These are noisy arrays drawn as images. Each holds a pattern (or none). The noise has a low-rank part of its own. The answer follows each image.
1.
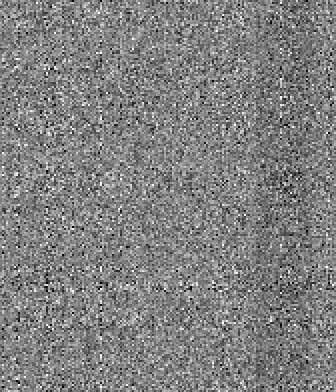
one vertical stripe
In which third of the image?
right
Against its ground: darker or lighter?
darker
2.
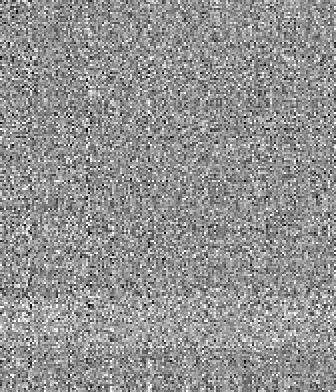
one horizontal stripe
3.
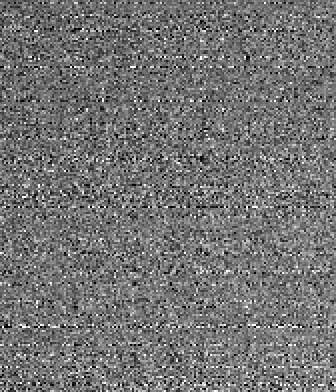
a smooth slope
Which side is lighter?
bottom right
